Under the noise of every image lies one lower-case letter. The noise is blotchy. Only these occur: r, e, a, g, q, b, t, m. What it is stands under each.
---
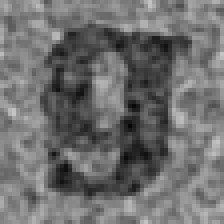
g
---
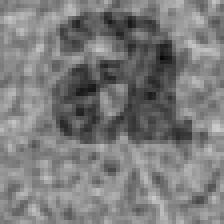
a
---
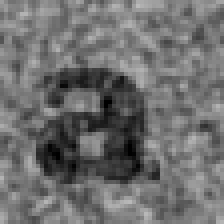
a
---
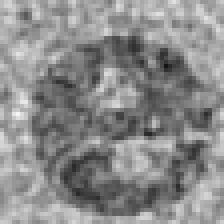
e
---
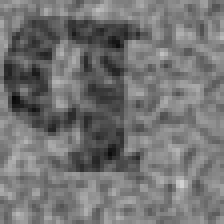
q
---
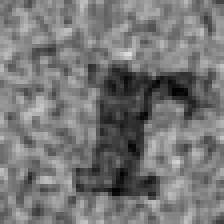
r
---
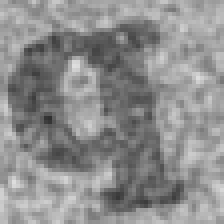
q
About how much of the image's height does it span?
nearly all
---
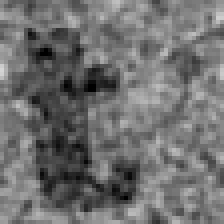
t
